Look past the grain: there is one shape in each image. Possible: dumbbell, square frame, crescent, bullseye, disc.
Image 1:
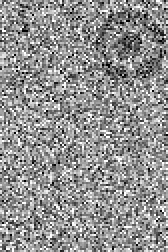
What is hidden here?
dark bullseye, top right
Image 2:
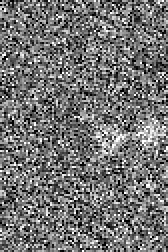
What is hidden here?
light dumbbell, middle right
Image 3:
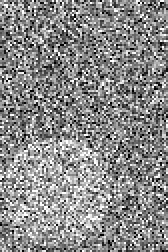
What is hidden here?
light disc
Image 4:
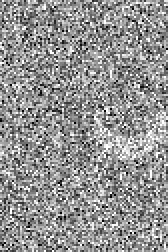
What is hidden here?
light crescent, middle right
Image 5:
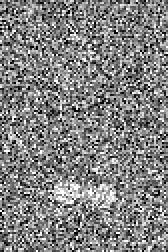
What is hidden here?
light dumbbell, bottom middle
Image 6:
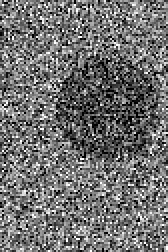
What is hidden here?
dark disc
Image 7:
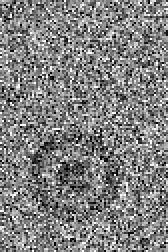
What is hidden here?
dark bullseye
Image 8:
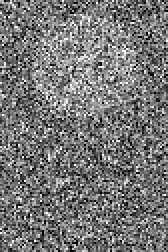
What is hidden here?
light disc
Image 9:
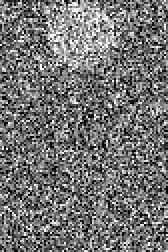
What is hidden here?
light disc, top middle
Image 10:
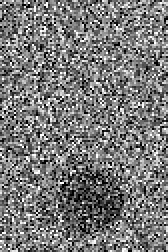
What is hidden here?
dark disc, bottom middle
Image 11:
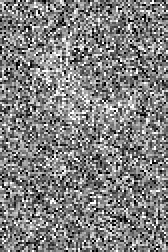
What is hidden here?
light crescent
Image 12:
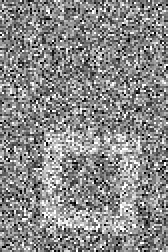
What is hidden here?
light square frame
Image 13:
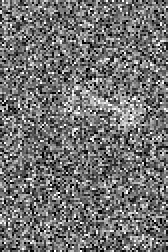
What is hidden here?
light dumbbell
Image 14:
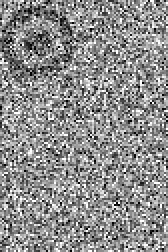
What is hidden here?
dark bullseye, top left
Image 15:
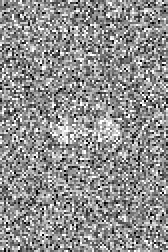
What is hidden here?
light dumbbell, centre
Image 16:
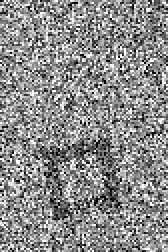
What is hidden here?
dark square frame
